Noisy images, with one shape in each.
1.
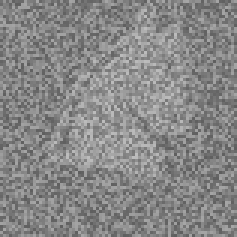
chess knight
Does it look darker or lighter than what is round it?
lighter
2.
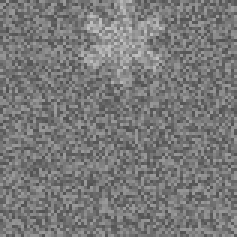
asterisk
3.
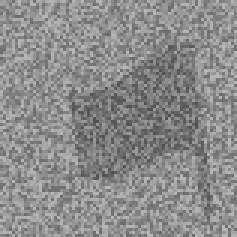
flag
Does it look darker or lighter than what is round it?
darker
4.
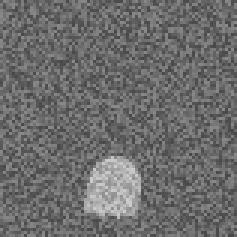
ghost
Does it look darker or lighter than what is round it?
lighter
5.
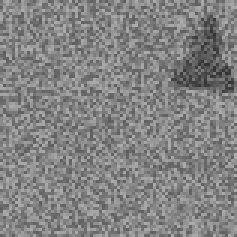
chess pawn
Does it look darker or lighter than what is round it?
darker
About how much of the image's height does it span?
a third
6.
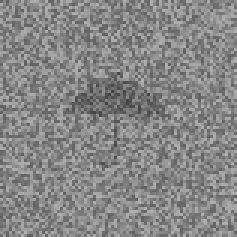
umbrella
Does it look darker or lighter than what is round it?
darker
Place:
centre
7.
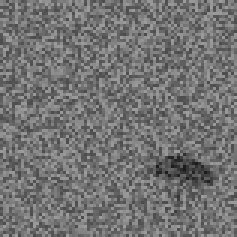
umbrella
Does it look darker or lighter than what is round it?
darker
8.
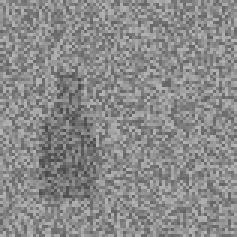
bottle
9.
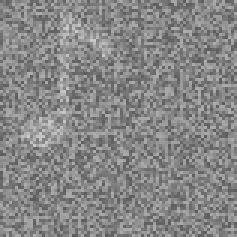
musical note
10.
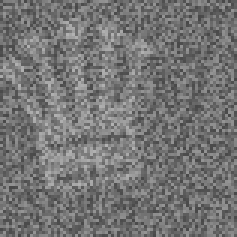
chess queen
